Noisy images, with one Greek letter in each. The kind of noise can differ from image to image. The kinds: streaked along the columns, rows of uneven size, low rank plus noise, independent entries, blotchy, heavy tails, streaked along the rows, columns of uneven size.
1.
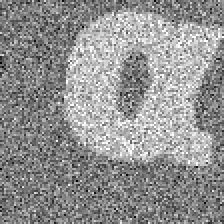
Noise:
independent entries
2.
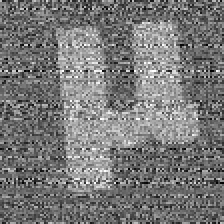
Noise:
rows of uneven size
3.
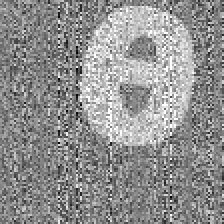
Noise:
columns of uneven size
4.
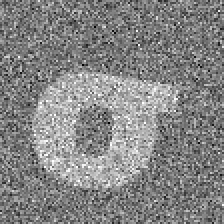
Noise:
independent entries
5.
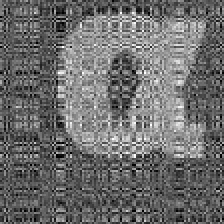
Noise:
low rank plus noise
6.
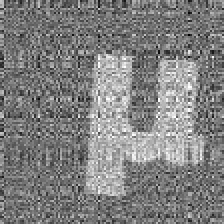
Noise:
low rank plus noise
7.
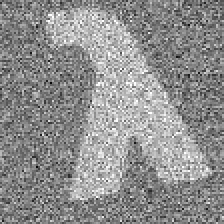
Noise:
low rank plus noise
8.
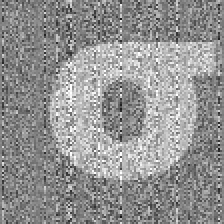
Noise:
columns of uneven size
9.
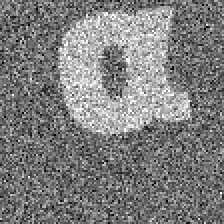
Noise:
independent entries
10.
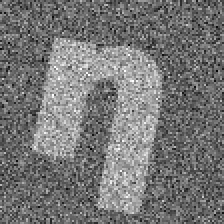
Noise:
independent entries
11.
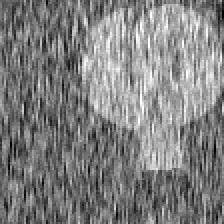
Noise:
streaked along the columns
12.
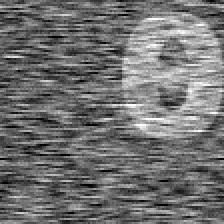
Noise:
streaked along the rows
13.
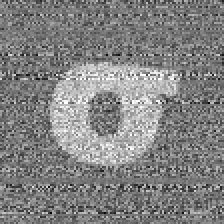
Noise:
rows of uneven size
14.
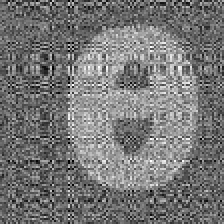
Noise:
low rank plus noise
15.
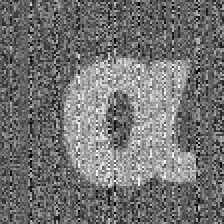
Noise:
columns of uneven size
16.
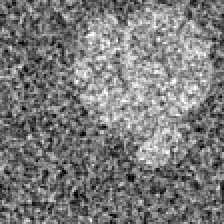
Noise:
blotchy
